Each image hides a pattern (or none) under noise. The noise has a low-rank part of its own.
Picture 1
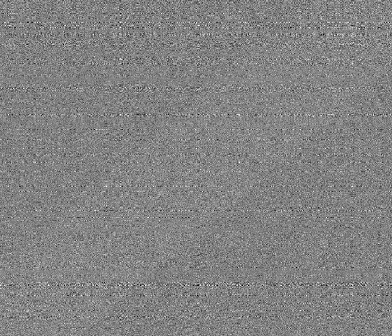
a diagonal band
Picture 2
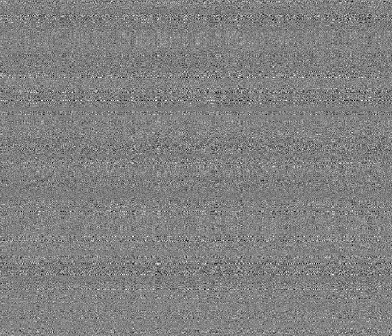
bands of rows
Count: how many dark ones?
6
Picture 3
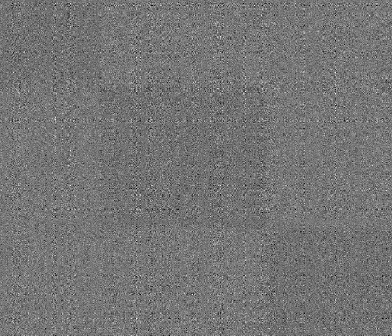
blocks along the diagonal
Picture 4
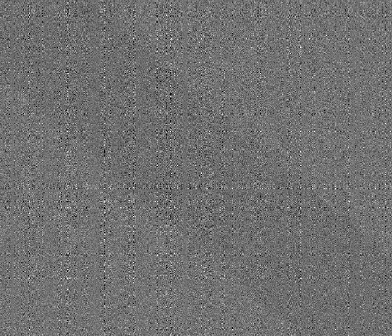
a diagonal band
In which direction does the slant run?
top left to bottom right
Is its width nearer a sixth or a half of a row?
a half
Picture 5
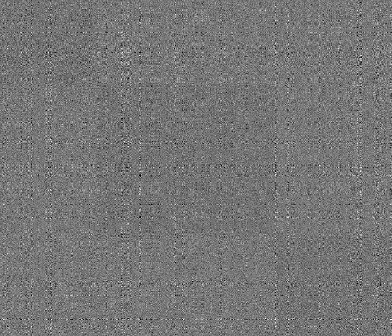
blocks along the diagonal
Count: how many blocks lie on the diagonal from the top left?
3
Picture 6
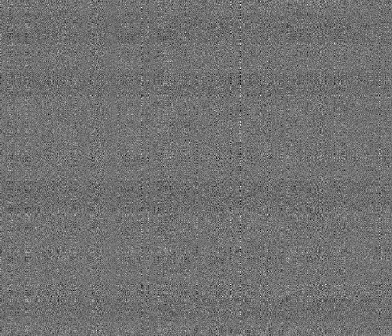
bands of rows
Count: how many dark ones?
4
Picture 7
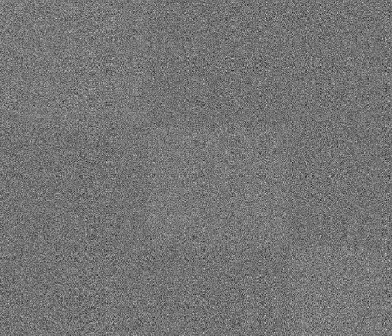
blocks along the diagonal
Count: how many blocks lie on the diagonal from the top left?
3
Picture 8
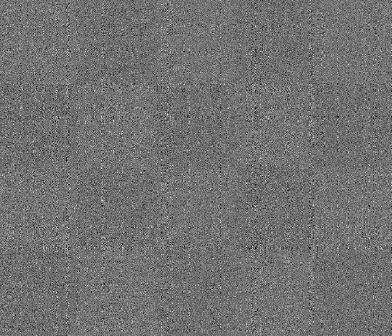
a checkerboard
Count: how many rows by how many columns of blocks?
4 by 5
